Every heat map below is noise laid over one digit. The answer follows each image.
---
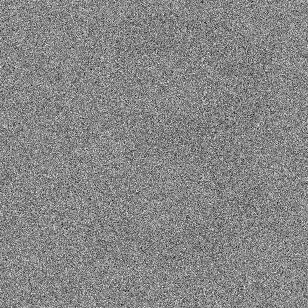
3
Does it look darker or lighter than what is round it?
darker
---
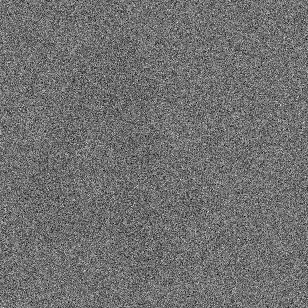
4
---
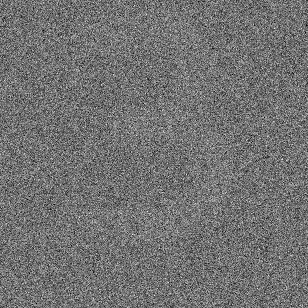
3
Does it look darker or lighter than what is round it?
lighter
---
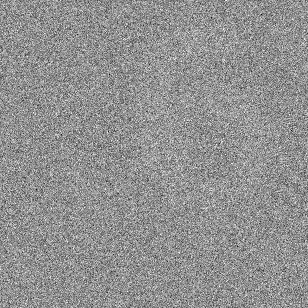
6
